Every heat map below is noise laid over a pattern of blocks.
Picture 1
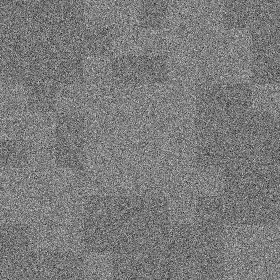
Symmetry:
mirrored about the diagonal from the top left
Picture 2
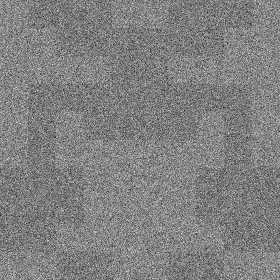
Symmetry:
left and right mirror each other
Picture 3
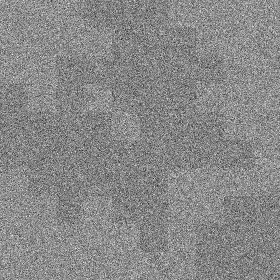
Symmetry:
mirrored about the diagonal from the top left
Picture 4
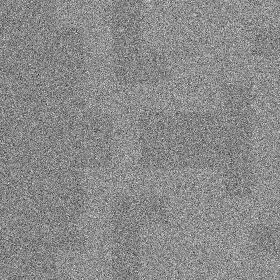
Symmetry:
top and bottom mirror each other
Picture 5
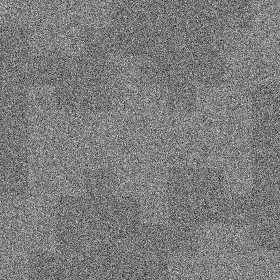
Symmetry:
the same after a half turn
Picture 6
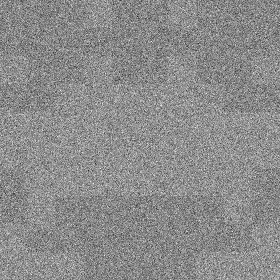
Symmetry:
left and right mirror each other
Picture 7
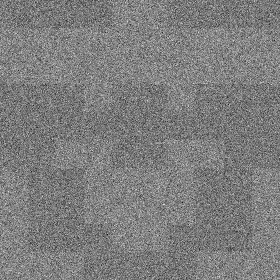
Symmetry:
left and right mirror each other
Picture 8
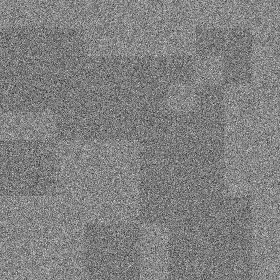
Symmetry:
mirrored about the diagonal from the bottom left
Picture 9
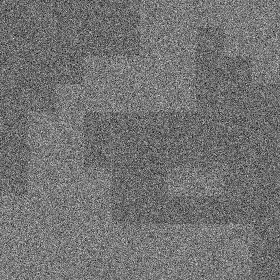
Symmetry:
no symmetry
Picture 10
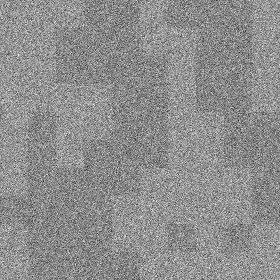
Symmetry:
no symmetry
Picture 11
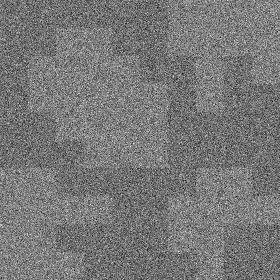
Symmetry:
mirrored about the diagonal from the top left
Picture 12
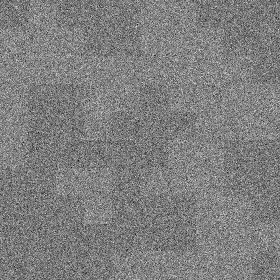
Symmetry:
mirrored about the diagonal from the bottom left
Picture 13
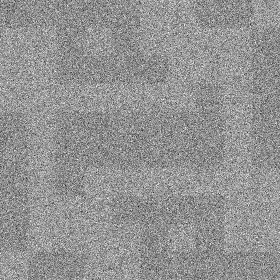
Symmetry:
the same after a half turn
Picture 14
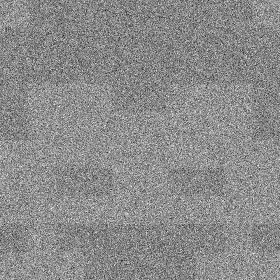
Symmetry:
left and right mirror each other
